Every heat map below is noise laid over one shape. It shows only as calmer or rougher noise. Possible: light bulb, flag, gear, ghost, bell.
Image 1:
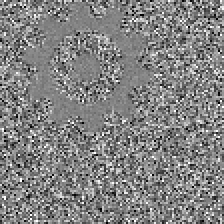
calm gear
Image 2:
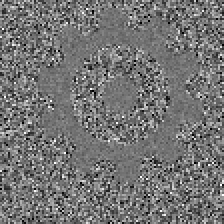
calm gear
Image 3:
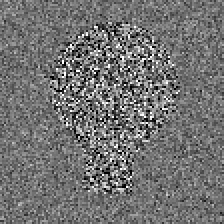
rough light bulb
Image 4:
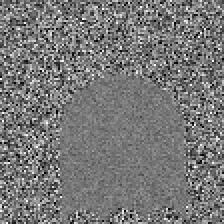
calm ghost
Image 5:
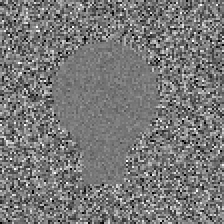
calm light bulb
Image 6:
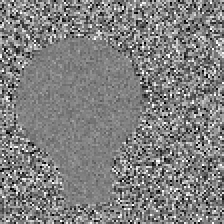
calm light bulb
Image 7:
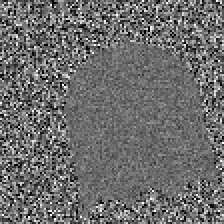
calm ghost
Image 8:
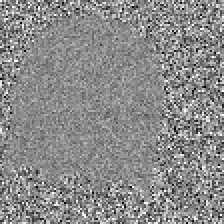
calm ghost
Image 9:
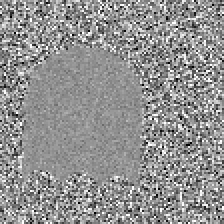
calm ghost
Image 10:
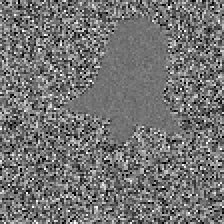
calm bell
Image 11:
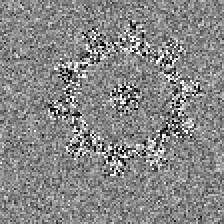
rough gear
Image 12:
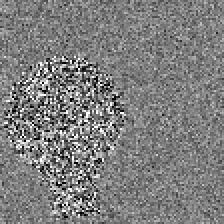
rough light bulb
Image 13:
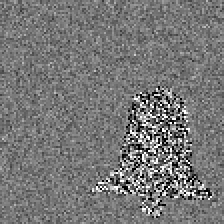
rough bell
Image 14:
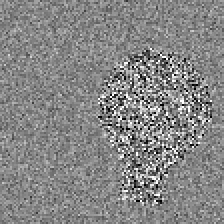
rough light bulb
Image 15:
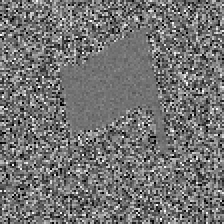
calm flag
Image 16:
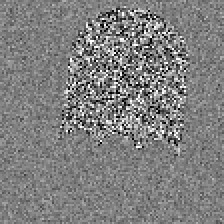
rough ghost
